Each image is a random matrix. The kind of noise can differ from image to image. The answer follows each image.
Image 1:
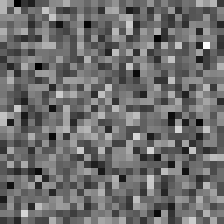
independent entries
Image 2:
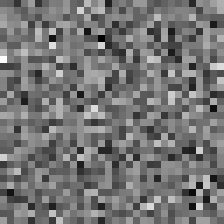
low rank plus noise
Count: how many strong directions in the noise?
five to eight
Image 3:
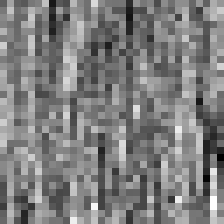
streaked along the columns
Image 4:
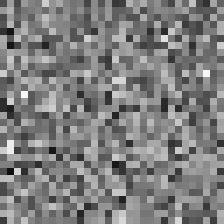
low rank plus noise
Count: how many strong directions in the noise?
three or four
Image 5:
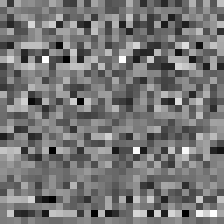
rows of uneven size
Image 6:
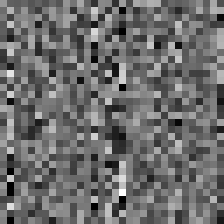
columns of uneven size
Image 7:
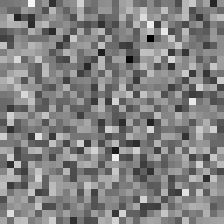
independent entries
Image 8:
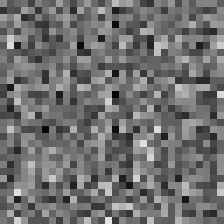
low rank plus noise
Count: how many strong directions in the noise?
three or four
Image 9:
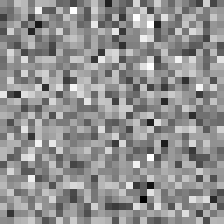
low rank plus noise
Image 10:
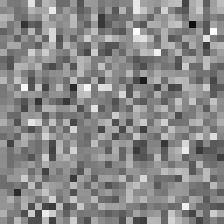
low rank plus noise
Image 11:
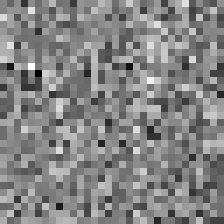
low rank plus noise
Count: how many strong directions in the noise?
five to eight
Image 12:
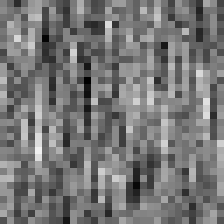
streaked along the columns
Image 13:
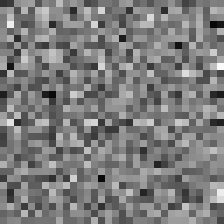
low rank plus noise
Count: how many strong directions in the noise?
two
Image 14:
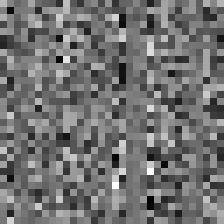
columns of uneven size
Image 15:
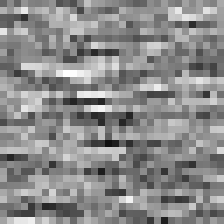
streaked along the rows
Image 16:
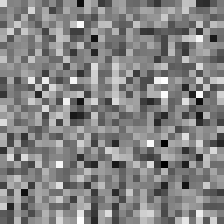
low rank plus noise
